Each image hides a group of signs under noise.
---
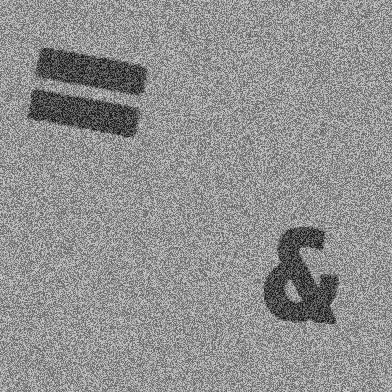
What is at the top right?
nothing
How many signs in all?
2
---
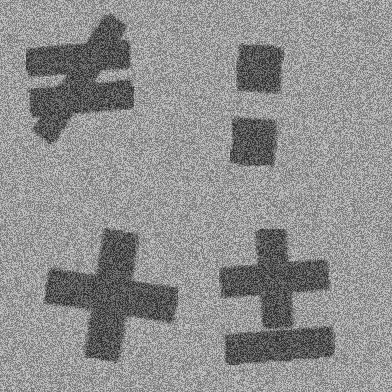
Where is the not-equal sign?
top left
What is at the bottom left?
plus sign
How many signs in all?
4
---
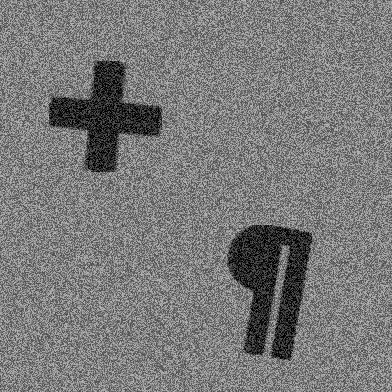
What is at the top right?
nothing
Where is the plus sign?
top left
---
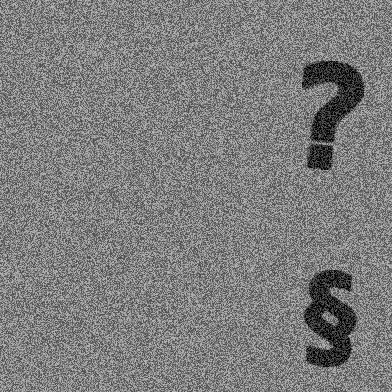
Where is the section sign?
bottom right
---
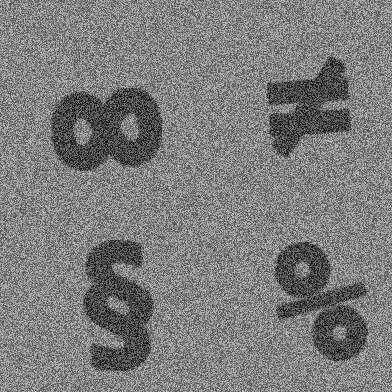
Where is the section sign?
bottom left
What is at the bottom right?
percent sign
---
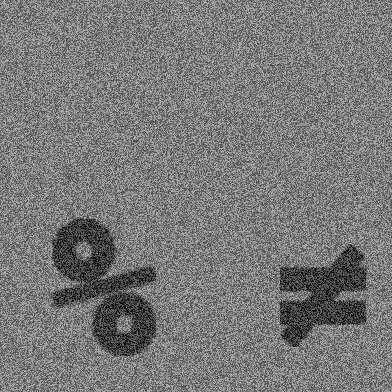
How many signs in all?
2
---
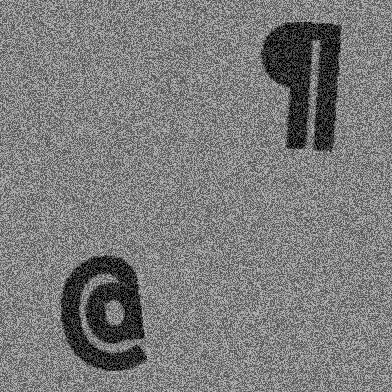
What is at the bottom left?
at sign
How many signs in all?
2
